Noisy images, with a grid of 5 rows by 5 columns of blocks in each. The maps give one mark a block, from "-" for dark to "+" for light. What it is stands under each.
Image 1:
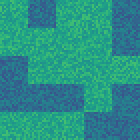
+ - + + -
+ + + + -
- + + + +
- - - + -
+ + + - -
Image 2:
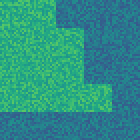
+ + - - -
+ + + - -
+ + + - -
+ + + + -
- - - - -
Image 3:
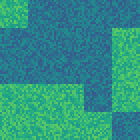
+ - - - -
- - - - +
- - - - +
+ + + - +
+ + + + -
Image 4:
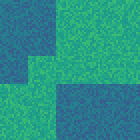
- - + + +
- - + + +
- + + + +
+ + - - -
+ + - - -
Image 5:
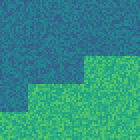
- - - - -
- - - - -
- - - + +
- + + + +
+ + + + +
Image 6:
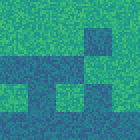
+ + + + +
+ + + - +
- - - + +
+ - + - +
- - - - -
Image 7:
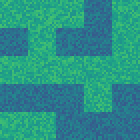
+ + + - +
- + - - +
+ + + + +
- - - + -
+ + - - -
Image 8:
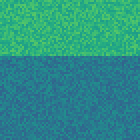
+ + + + +
+ + + + +
- - - - -
- - - - -
- - - - -
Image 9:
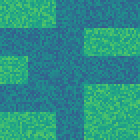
+ + - - -
- - - + +
+ - - - -
- - - + +
+ + - + +
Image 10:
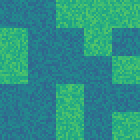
- - + + +
+ - - + -
+ - - - +
- - + - -
- - + - +
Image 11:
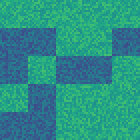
+ + + + +
- - + + -
- + - - +
+ - + + +
- - + + +
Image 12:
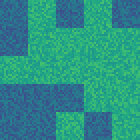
- + - + -
- + + + +
+ + + + +
- - - + +
- - + - +
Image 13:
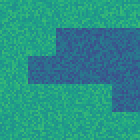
+ + + + +
+ + - - -
+ - - - -
+ + + + -
+ + + + +
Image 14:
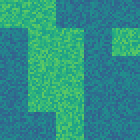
+ + - - -
- + + - +
- + + - -
- + + - -
- - + - -
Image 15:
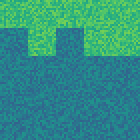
+ + + + +
- + - + +
- - - - -
- - - - -
- - - - -
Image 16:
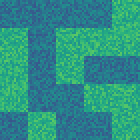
- - - - +
+ - + + +
+ - + - -
+ - - + +
- + - - +
